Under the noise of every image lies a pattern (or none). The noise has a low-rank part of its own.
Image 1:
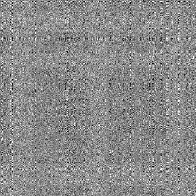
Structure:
bands of rows crossing bands of columns
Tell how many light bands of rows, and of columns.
3 and 3
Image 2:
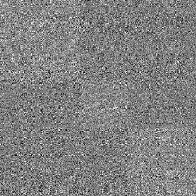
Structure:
blocks along the diagonal
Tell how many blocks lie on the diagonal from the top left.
3
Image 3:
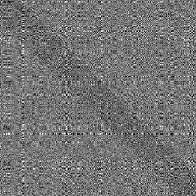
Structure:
a diagonal band
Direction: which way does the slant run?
top left to bottom right
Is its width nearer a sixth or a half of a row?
a sixth
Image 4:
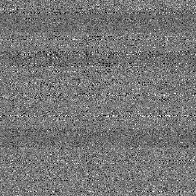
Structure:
bands of rows
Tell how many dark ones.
3
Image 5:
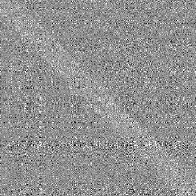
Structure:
a diagonal band
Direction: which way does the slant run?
top left to bottom right
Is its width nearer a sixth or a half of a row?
a sixth
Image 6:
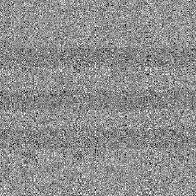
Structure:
bands of rows
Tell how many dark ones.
3
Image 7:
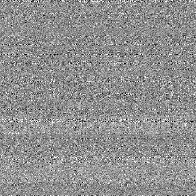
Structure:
bands of rows
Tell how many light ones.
2
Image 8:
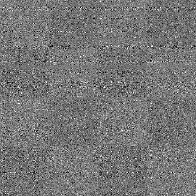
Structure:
a checkerboard
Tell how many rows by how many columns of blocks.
4 by 4
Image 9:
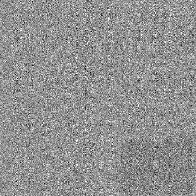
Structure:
one block
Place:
bottom right
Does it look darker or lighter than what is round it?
darker
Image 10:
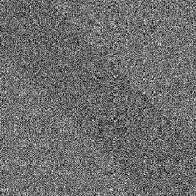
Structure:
a diagonal band
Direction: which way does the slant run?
top left to bottom right
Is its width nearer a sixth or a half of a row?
a half
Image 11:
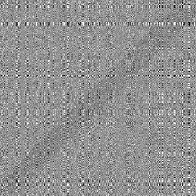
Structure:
a diagonal band
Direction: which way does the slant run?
bottom left to top right
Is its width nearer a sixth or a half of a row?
a sixth
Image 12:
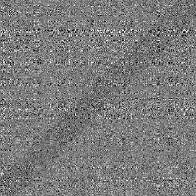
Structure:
a diagonal band
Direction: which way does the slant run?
bottom left to top right
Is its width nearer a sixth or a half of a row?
a sixth
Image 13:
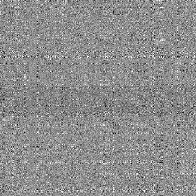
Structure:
one band of rows
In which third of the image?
middle
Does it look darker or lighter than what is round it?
darker
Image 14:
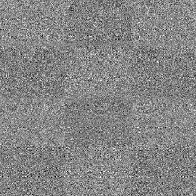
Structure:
a checkerboard
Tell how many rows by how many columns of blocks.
4 by 3
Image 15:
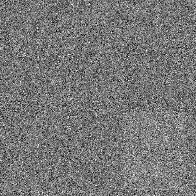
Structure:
one block
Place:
bottom right
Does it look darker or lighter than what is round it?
lighter
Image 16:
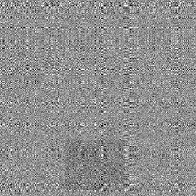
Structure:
one block
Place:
bottom middle
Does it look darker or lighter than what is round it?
darker
